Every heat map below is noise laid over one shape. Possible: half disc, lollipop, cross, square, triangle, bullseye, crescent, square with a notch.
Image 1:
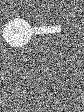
light lollipop
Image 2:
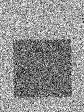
dark square
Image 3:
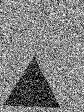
dark triangle
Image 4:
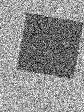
dark square
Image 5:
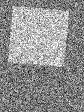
light square
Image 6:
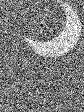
light crescent
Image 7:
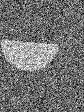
light half disc
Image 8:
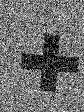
dark cross
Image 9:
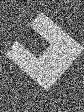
light square with a notch
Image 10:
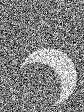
light crescent
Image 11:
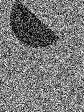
dark half disc
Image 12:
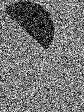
dark half disc
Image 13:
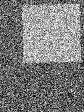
light square
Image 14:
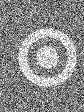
light bullseye
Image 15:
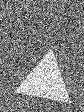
light triangle
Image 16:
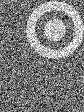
light bullseye
